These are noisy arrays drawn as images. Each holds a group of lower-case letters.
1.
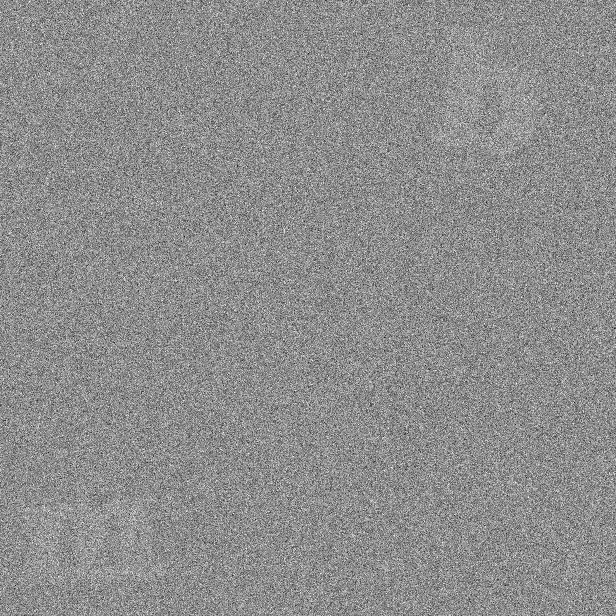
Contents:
top right: light b; bottom left: light m
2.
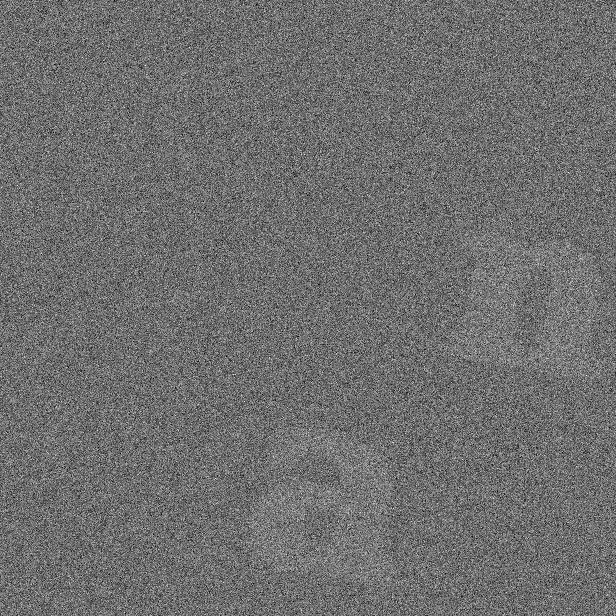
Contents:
middle right: light n; bottom middle: light a
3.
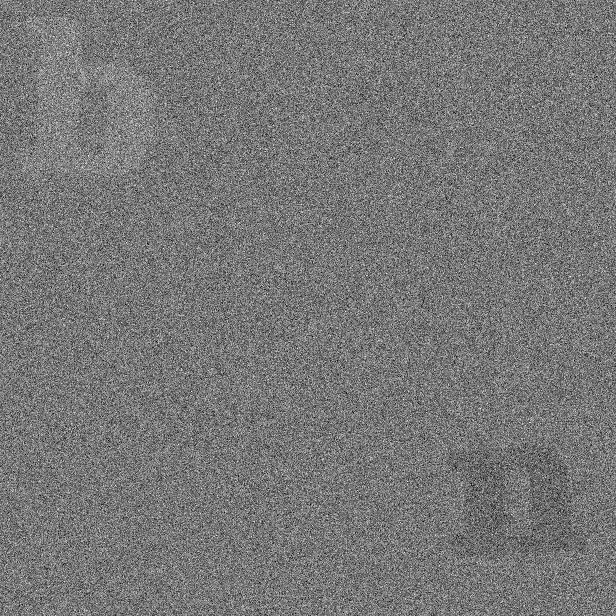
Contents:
top left: light b; bottom right: dark n
